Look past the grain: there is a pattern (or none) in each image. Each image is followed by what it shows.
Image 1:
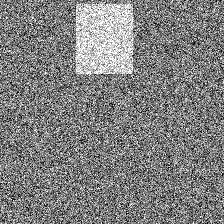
one block
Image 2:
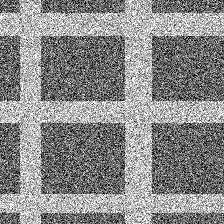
bands of rows crossing bands of columns
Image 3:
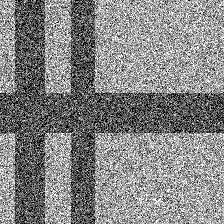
bands of rows crossing bands of columns
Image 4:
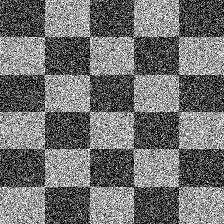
a checkerboard
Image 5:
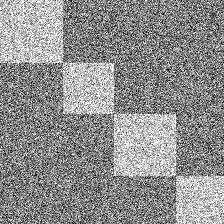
blocks along the diagonal
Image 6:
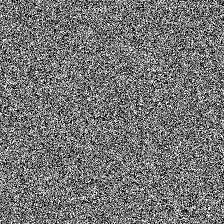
only noise
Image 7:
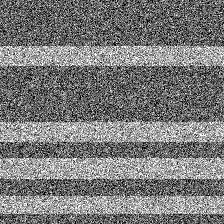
bands of rows
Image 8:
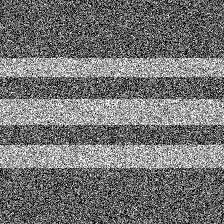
bands of rows
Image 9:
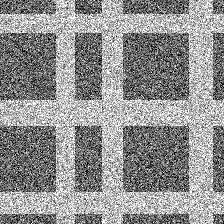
bands of rows crossing bands of columns
